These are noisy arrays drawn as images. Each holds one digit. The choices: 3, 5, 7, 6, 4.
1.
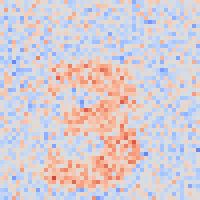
3
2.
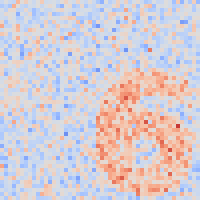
6
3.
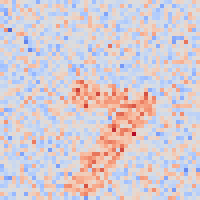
7
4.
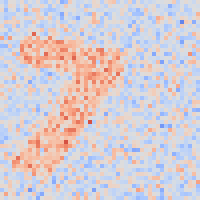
7
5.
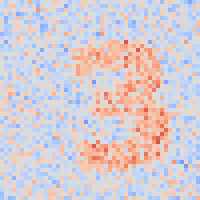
3
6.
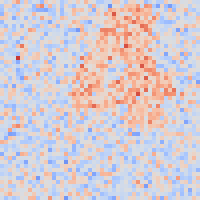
4
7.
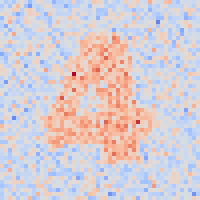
4
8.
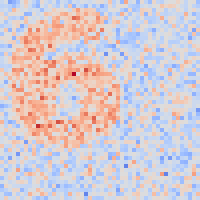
6
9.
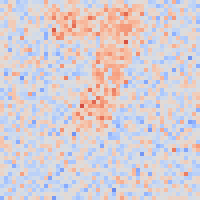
7
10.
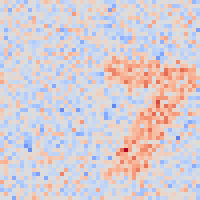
7
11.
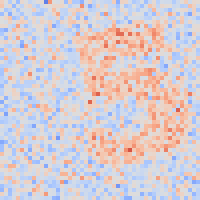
5
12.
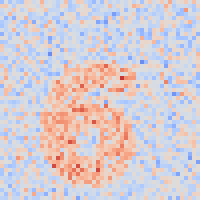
6
